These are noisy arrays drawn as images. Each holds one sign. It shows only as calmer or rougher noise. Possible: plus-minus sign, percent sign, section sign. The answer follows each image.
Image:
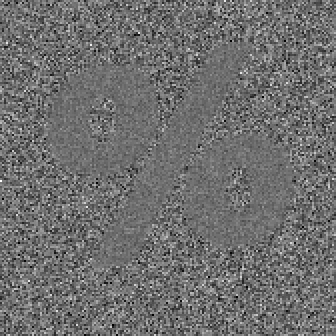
percent sign
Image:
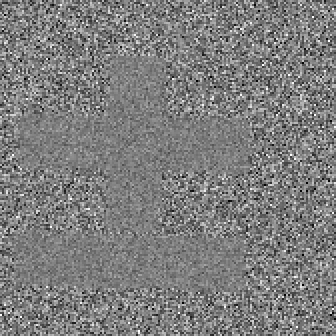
plus-minus sign
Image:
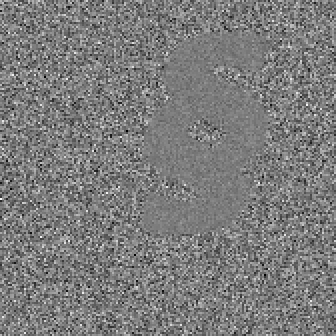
section sign
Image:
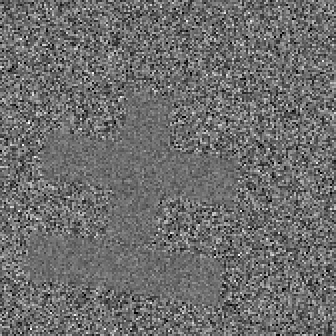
plus-minus sign
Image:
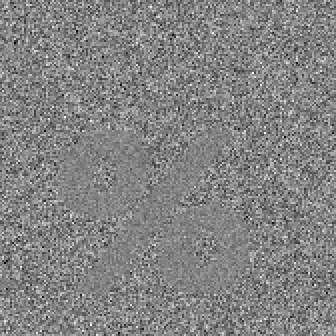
percent sign
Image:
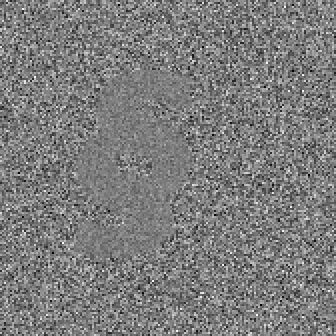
section sign
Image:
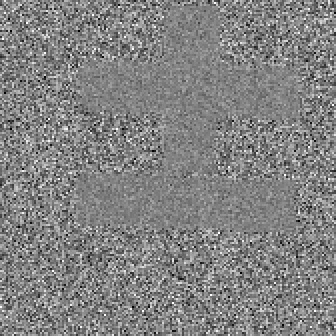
plus-minus sign
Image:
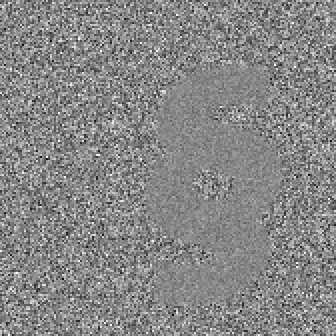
section sign
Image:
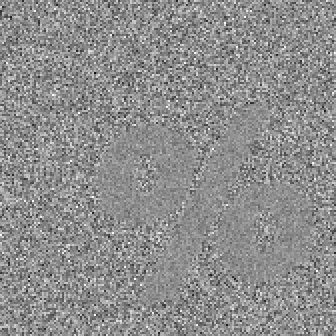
percent sign
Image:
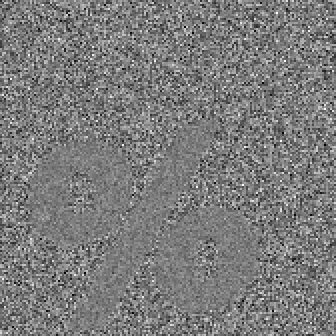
percent sign
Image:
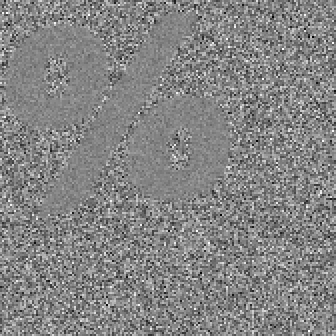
percent sign
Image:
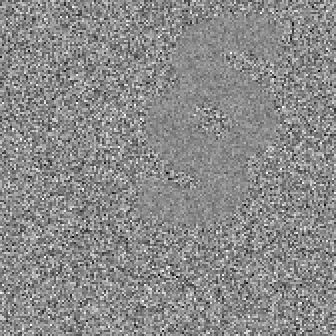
section sign
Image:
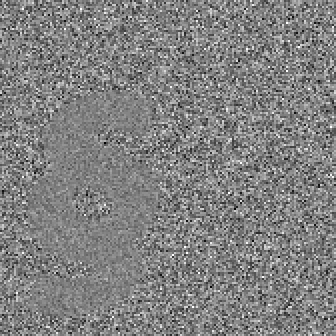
section sign
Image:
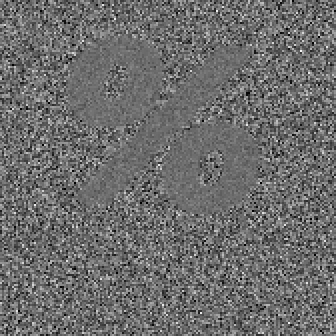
percent sign
